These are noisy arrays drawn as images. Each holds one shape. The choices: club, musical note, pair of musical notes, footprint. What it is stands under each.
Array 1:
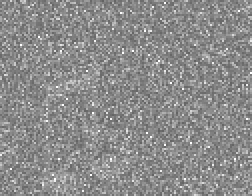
pair of musical notes
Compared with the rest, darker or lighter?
lighter
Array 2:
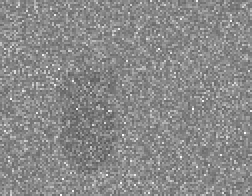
footprint
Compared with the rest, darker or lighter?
darker
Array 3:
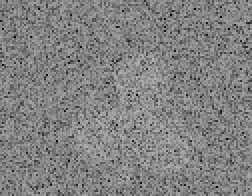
club
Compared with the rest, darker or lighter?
lighter
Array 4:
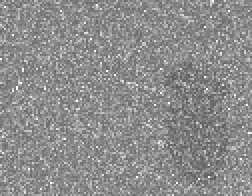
footprint
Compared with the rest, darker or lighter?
darker
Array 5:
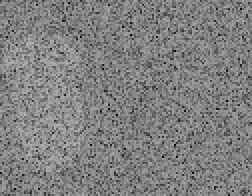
footprint
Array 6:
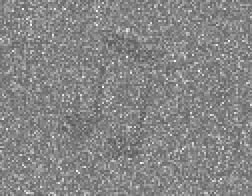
pair of musical notes
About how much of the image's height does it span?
two thirds
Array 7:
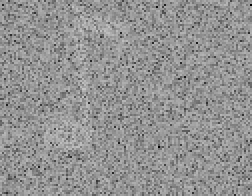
musical note
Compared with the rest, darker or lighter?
lighter
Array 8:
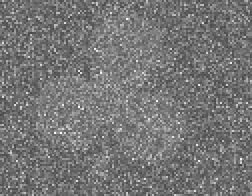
club
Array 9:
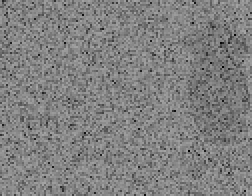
footprint
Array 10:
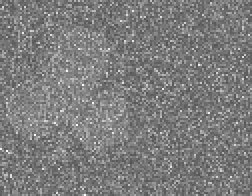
club
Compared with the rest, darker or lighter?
lighter
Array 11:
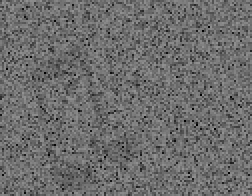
pair of musical notes
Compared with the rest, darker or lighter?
darker
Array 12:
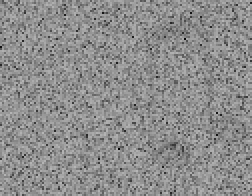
pair of musical notes
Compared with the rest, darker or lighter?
darker
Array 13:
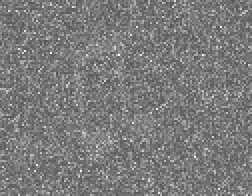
pair of musical notes
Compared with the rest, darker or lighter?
lighter
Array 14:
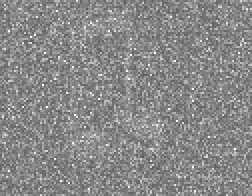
pair of musical notes
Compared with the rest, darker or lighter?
lighter
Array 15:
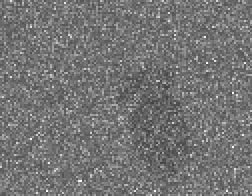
footprint
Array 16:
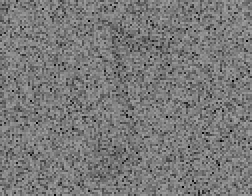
musical note
